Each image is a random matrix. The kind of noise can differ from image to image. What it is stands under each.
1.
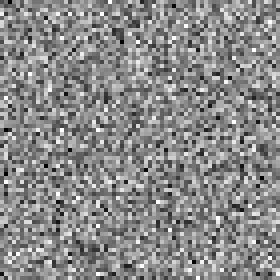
independent entries
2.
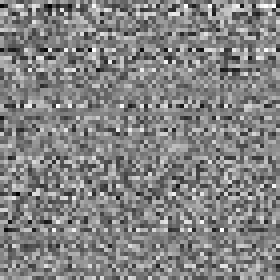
rows of uneven size
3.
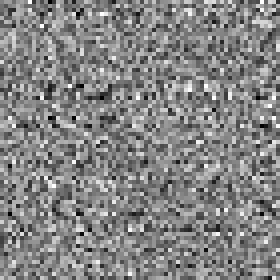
low rank plus noise
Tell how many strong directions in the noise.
three or four
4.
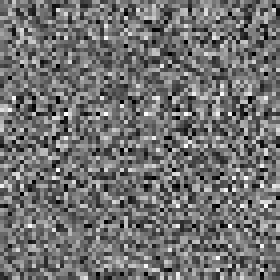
low rank plus noise
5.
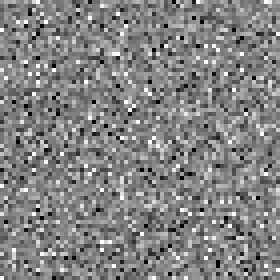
heavy tails
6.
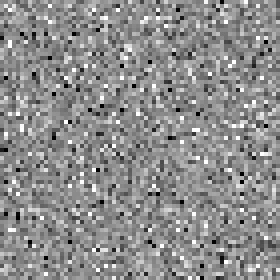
heavy tails
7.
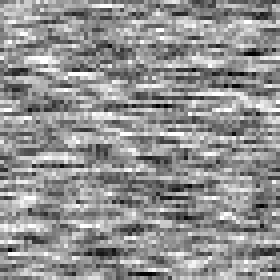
streaked along the rows
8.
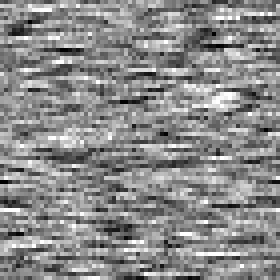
streaked along the rows
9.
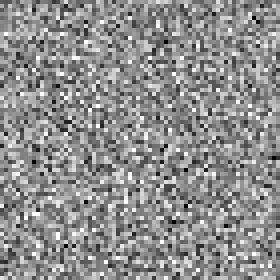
independent entries
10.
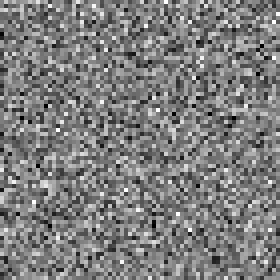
independent entries
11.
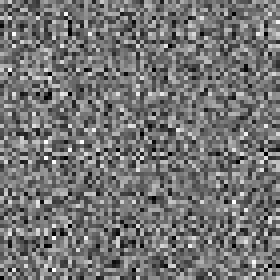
low rank plus noise
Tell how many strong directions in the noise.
one
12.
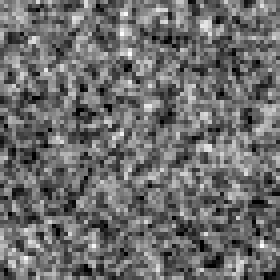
blotchy
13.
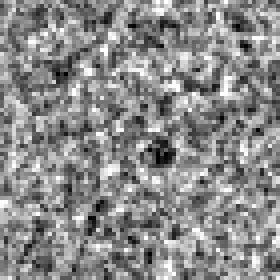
blotchy
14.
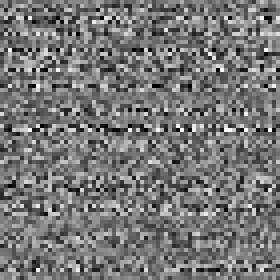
rows of uneven size
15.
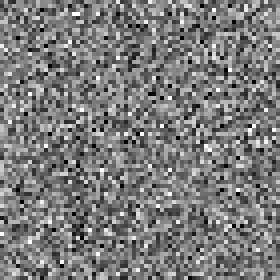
independent entries
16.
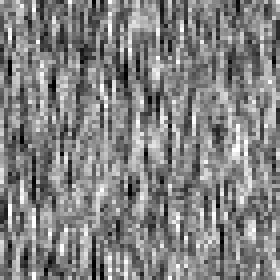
streaked along the columns
